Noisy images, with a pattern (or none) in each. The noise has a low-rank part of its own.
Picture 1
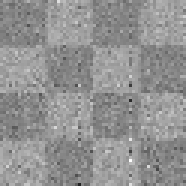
a checkerboard
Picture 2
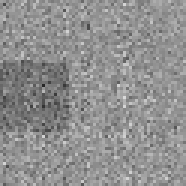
one block
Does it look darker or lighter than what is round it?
darker
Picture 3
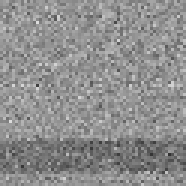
one band of rows
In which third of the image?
bottom
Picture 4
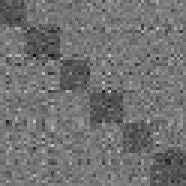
blocks along the diagonal
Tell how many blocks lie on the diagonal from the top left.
6
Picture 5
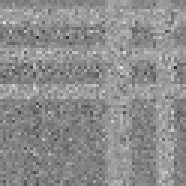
bands of rows crossing bands of columns
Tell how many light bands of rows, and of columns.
3 and 2
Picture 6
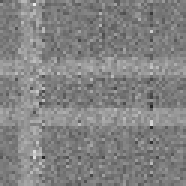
bands of rows crossing bands of columns
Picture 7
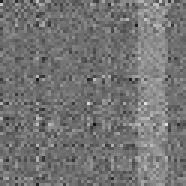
one band of columns
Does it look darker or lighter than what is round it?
lighter
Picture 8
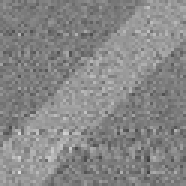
a diagonal band
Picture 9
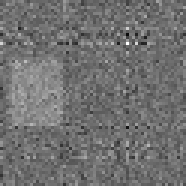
one block
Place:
middle left
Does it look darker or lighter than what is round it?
lighter
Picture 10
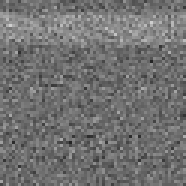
one band of rows
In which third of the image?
top
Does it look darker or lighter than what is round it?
lighter
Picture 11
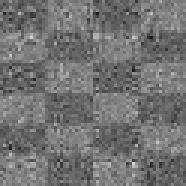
a checkerboard
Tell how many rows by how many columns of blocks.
6 by 4
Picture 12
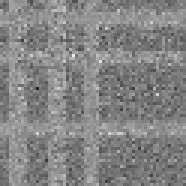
bands of rows crossing bands of columns
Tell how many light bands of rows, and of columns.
3 and 3
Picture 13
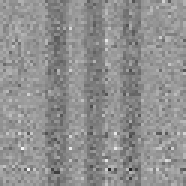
bands of columns
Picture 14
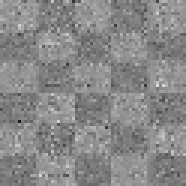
a checkerboard
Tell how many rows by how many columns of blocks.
6 by 5
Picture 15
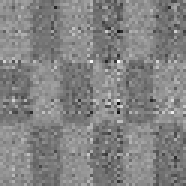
a checkerboard
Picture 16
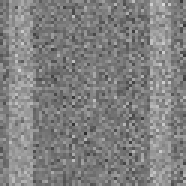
bands of columns
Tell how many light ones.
2
